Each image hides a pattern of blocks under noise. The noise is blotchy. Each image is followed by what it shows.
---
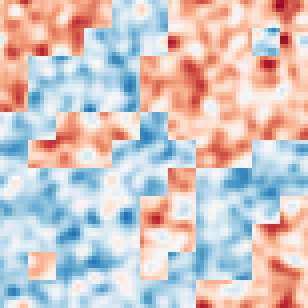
mirrored about the diagonal from the bottom left
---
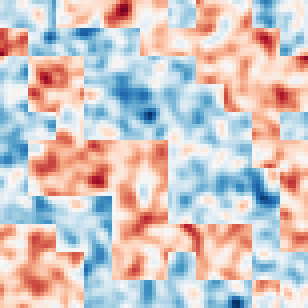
mirrored about the diagonal from the bottom left
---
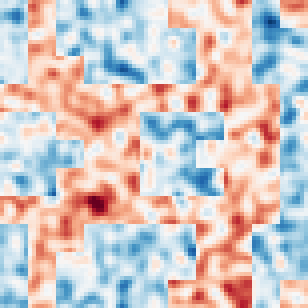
top and bottom mirror each other
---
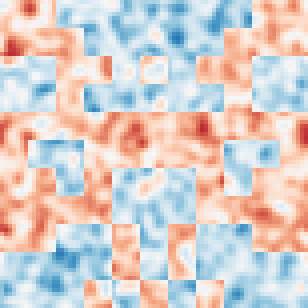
left and right mirror each other
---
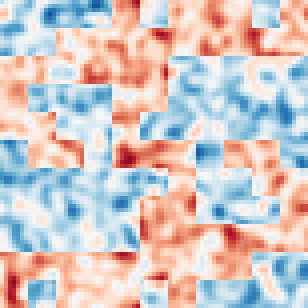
the same after a half turn
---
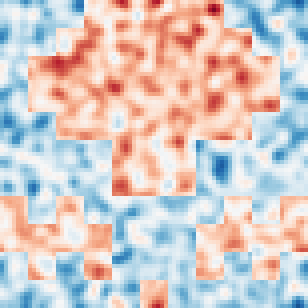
left and right mirror each other
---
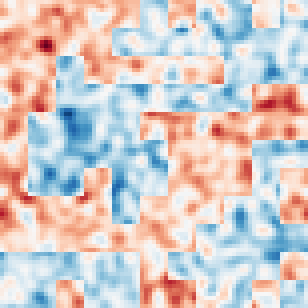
no symmetry
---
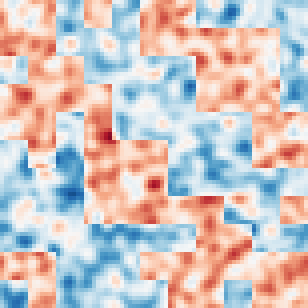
mirrored about the diagonal from the bottom left
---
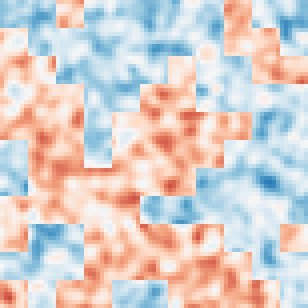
mirrored about the diagonal from the bottom left
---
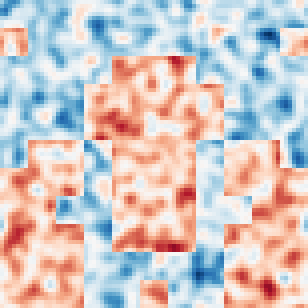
left and right mirror each other
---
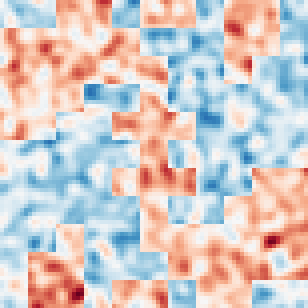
the same after a half turn
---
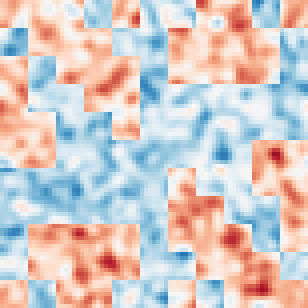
the same after a half turn
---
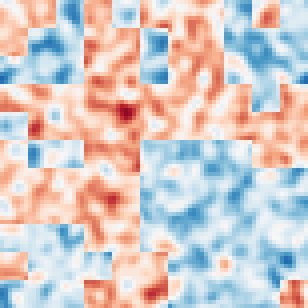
mirrored about the diagonal from the top left
